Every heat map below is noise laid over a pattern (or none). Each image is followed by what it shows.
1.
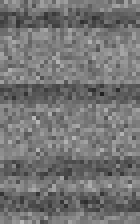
bands of rows
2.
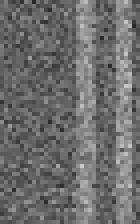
bands of columns
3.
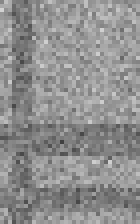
bands of rows crossing bands of columns
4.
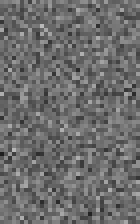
only noise
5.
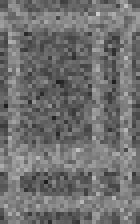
bands of rows crossing bands of columns
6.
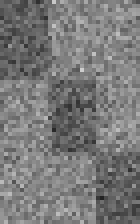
blocks along the diagonal
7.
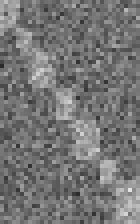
blocks along the diagonal
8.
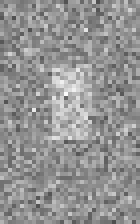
one block
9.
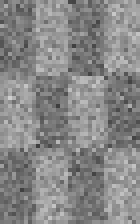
a checkerboard
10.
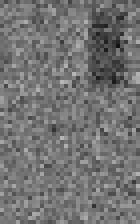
one block
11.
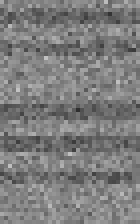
bands of rows
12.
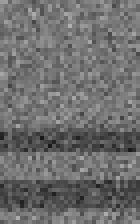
bands of rows
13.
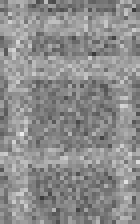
bands of rows crossing bands of columns
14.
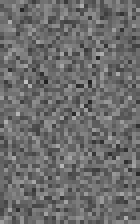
only noise
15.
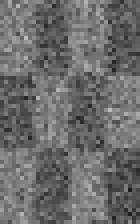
a checkerboard
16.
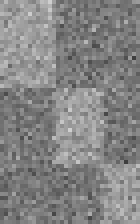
blocks along the diagonal
